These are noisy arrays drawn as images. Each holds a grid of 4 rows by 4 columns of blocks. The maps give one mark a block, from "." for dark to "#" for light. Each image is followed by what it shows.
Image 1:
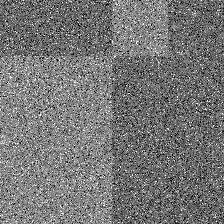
..#.
##..
##..
##..
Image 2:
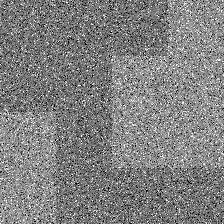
...#
..##
#.##
#...
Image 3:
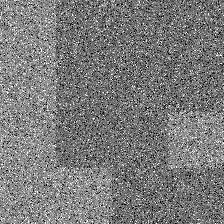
#...
#...
#..#
##..
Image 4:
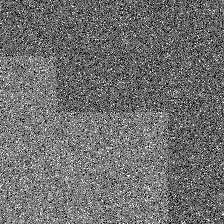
....
#...
###.
###.
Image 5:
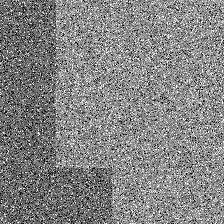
.###
.###
.###
..##
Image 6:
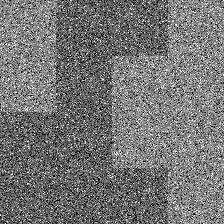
#..#
#.##
..##
...#
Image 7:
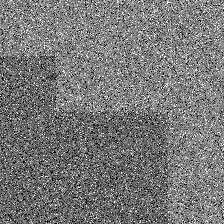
####
.###
...#
...#
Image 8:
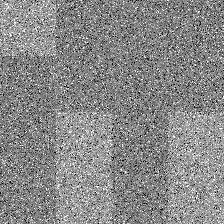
#...
....
.#.#
.#.#
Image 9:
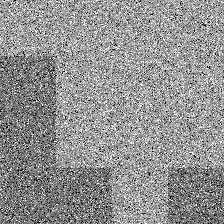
####
.###
.###
..#.
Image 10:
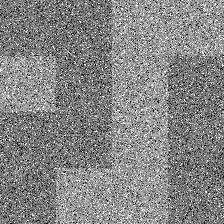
..##
#.#.
..#.
.##.
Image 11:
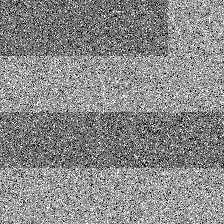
...#
####
....
####
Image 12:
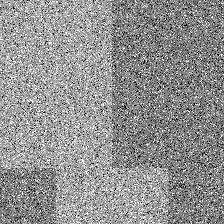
##..
##..
##..
.##.
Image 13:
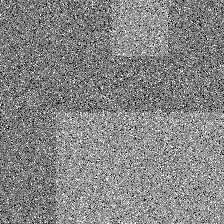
..#.
....
.###
.###
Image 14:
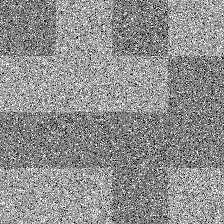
.#.#
###.
....
##.#
